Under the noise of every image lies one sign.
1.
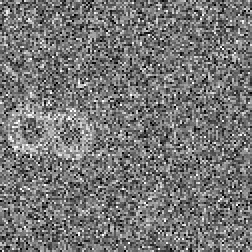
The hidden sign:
infinity sign
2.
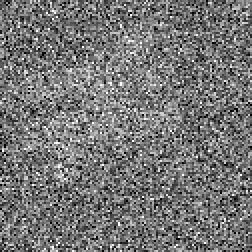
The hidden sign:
not-equal sign
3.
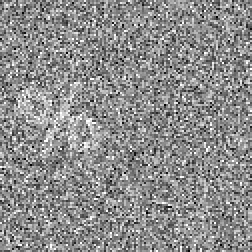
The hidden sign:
percent sign
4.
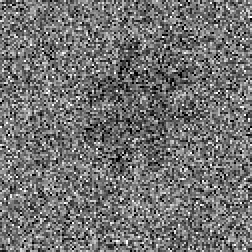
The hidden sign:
hash sign
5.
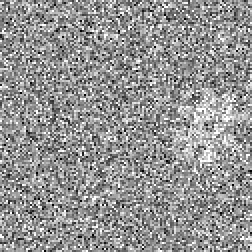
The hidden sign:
hash sign
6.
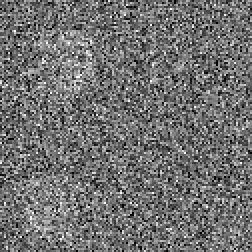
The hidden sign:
colon
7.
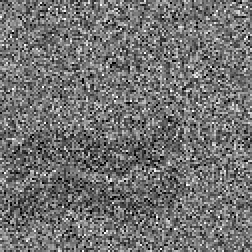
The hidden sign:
approximately sign
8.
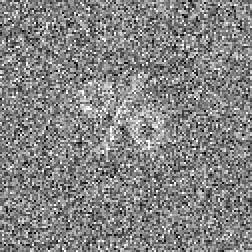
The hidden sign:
percent sign
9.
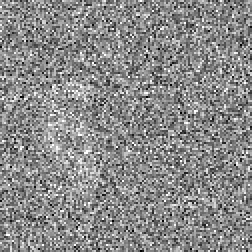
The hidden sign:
section sign
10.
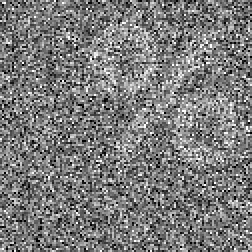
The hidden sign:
percent sign
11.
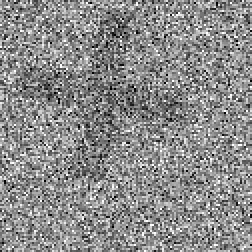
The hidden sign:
plus sign
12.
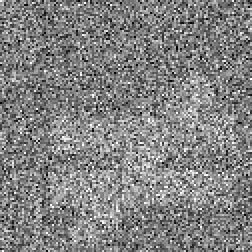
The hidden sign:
not-equal sign
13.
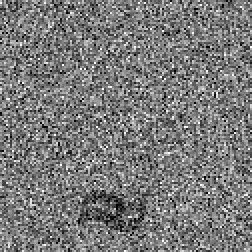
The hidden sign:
approximately sign
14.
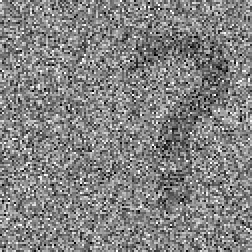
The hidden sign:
question mark
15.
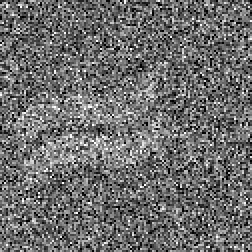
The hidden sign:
approximately sign
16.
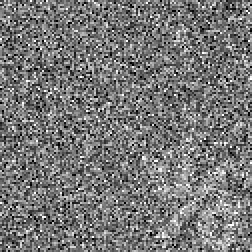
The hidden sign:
percent sign
